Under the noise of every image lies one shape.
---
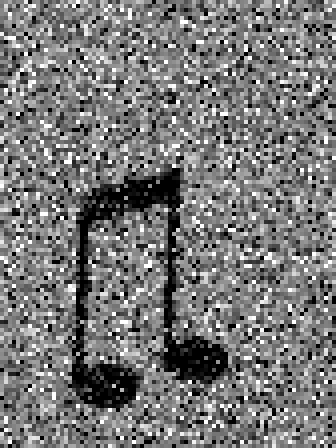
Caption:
dark pair of musical notes
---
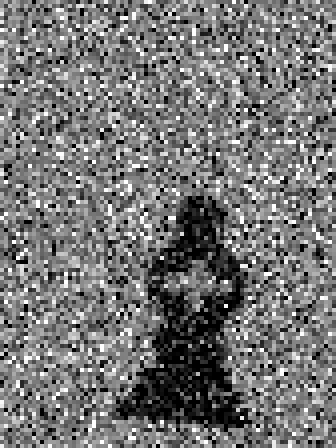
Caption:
dark chess bishop
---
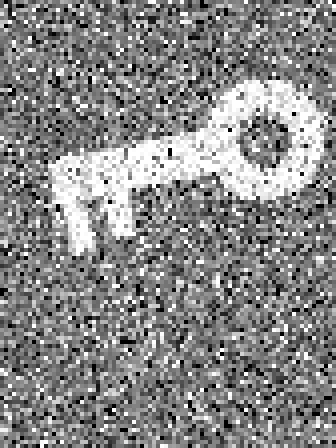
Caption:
light key
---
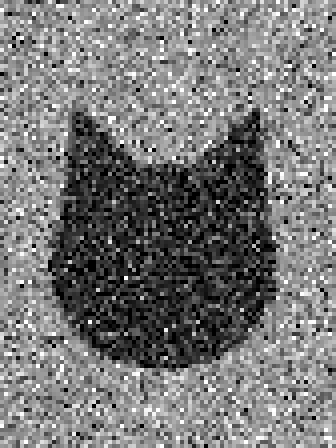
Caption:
dark cat's head
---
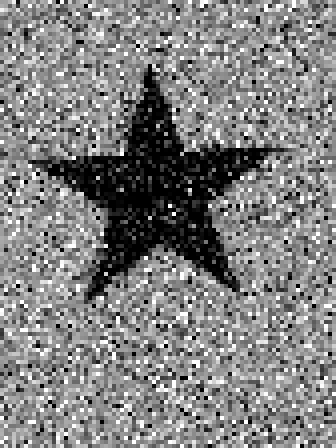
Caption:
dark star
